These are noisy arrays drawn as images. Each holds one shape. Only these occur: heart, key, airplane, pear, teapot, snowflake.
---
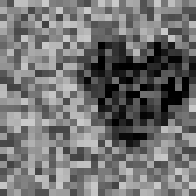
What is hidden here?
dark heart
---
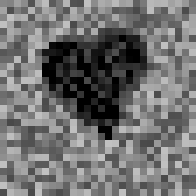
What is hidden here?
dark heart
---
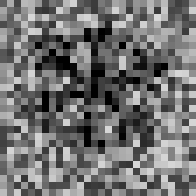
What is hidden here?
dark snowflake
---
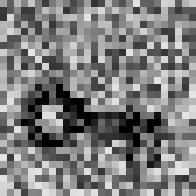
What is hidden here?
dark key
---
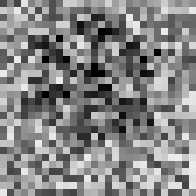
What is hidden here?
dark snowflake
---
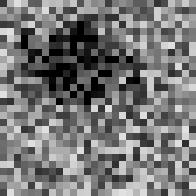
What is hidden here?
dark teapot
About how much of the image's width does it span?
two thirds
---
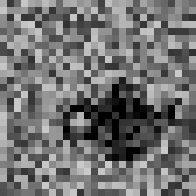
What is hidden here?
dark teapot
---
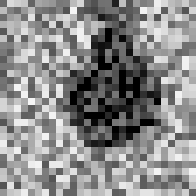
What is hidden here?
dark pear
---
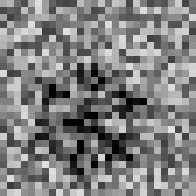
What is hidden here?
dark snowflake
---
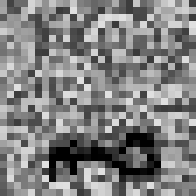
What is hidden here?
dark key
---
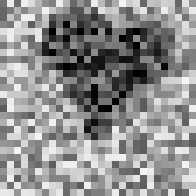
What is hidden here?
dark heart
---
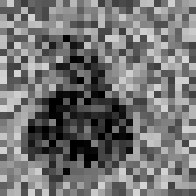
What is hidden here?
dark pear
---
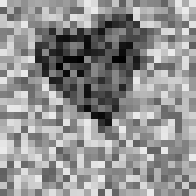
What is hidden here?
dark heart
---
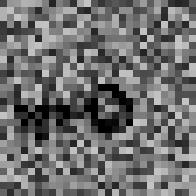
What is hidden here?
dark key
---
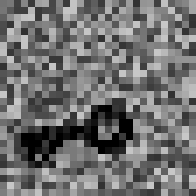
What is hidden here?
dark key
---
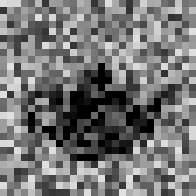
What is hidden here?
dark teapot
